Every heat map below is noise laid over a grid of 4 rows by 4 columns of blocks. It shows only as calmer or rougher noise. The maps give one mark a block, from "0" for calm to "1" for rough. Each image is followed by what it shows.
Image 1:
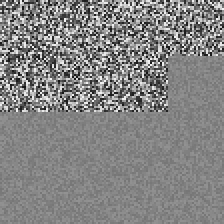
1 1 1 1
1 1 1 0
0 0 0 0
0 0 0 0
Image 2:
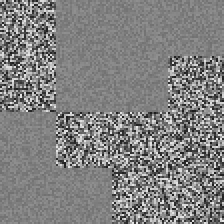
1 0 0 0
1 0 0 1
0 1 1 1
0 0 1 1
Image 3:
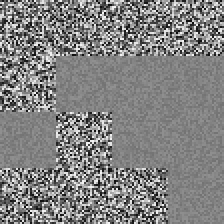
1 1 1 1
1 0 0 0
0 1 0 0
1 1 1 0
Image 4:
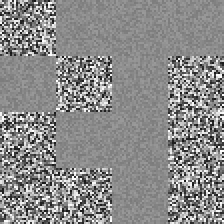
1 0 0 0
0 1 0 1
1 0 0 1
1 1 0 1
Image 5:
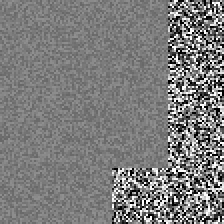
0 0 0 1
0 0 0 1
0 0 0 1
0 0 1 1
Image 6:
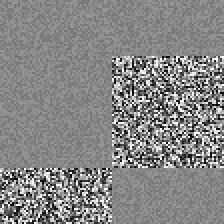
0 0 0 0
0 0 1 1
0 0 1 1
1 1 0 0
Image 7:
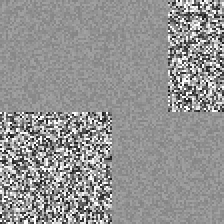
0 0 0 1
0 0 0 1
1 1 0 0
1 1 0 0
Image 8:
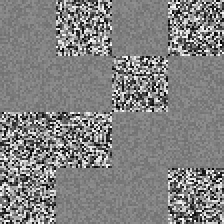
0 1 0 1
0 0 1 0
1 1 0 0
1 0 0 1
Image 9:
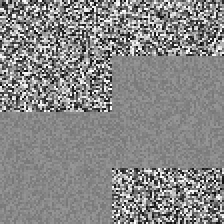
1 1 1 1
1 1 0 0
0 0 0 0
0 0 1 1
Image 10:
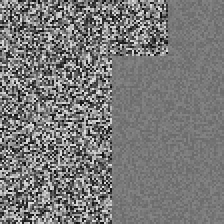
1 1 1 0
1 1 0 0
1 1 0 0
1 1 0 0
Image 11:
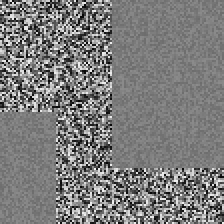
1 1 0 0
1 1 0 0
0 1 0 0
0 1 1 1
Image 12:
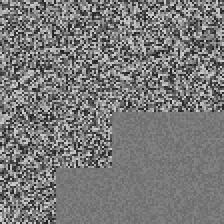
1 1 1 1
1 1 1 1
1 1 0 0
1 0 0 0
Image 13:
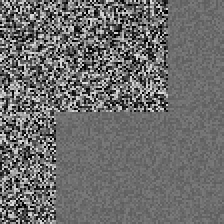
1 1 1 0
1 1 1 0
1 0 0 0
1 0 0 0
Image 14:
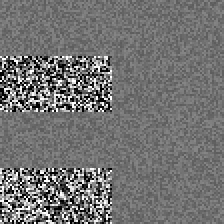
0 0 0 0
1 1 0 0
0 0 0 0
1 1 0 0
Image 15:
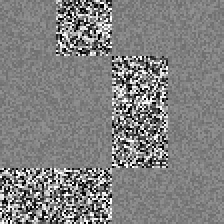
0 1 0 0
0 0 1 0
0 0 1 0
1 1 0 0
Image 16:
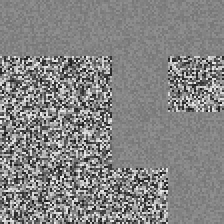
0 0 0 0
1 1 0 1
1 1 0 0
1 1 1 0
